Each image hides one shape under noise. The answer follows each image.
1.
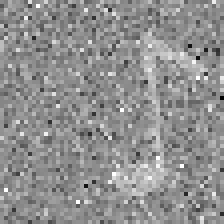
light musical note
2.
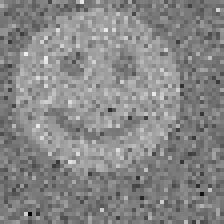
light smiling face
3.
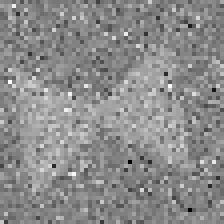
light bow tie
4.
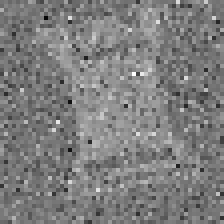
light chess rook
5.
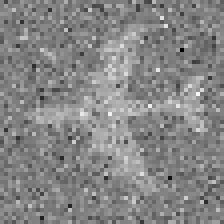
light airplane
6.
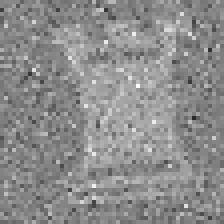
light chess rook
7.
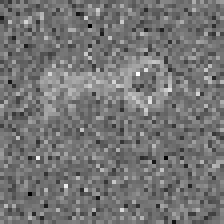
light key
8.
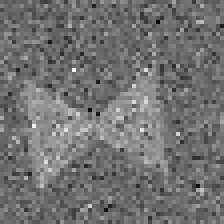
light bow tie
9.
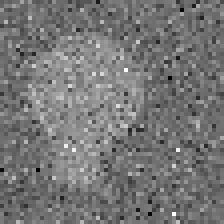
light light bulb
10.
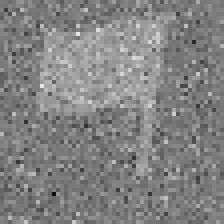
light flag
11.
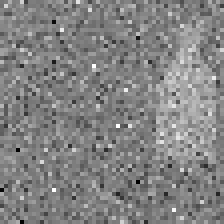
light bottle
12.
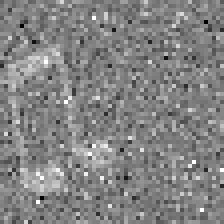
light pair of musical notes
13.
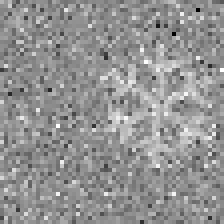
light snowflake
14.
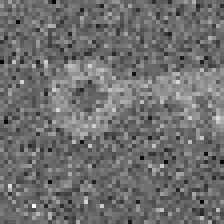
light key
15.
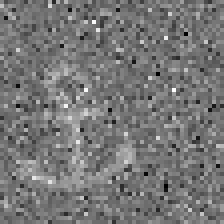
light anchor
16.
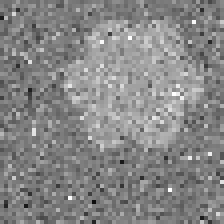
light flower
